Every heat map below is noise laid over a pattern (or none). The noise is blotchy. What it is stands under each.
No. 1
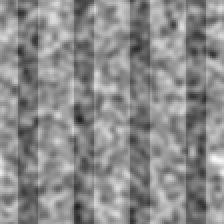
vertical stripes
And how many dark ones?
4
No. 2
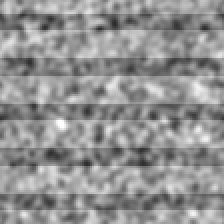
horizontal stripes
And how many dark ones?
5
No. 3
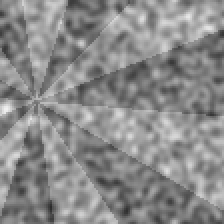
spokes from one point
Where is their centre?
middle left
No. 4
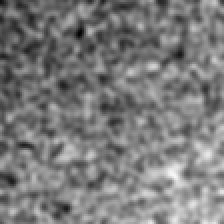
a smooth slope
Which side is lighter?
bottom right
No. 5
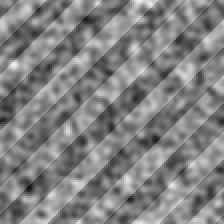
diagonal stripes
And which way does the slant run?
bottom left to top right
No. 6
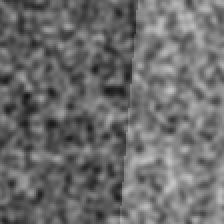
a sharp edge
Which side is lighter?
right
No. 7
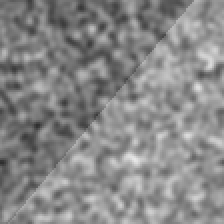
a sharp edge
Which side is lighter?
bottom right
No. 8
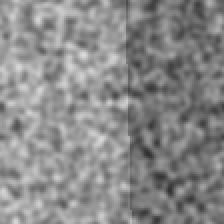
a sharp edge
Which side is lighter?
left
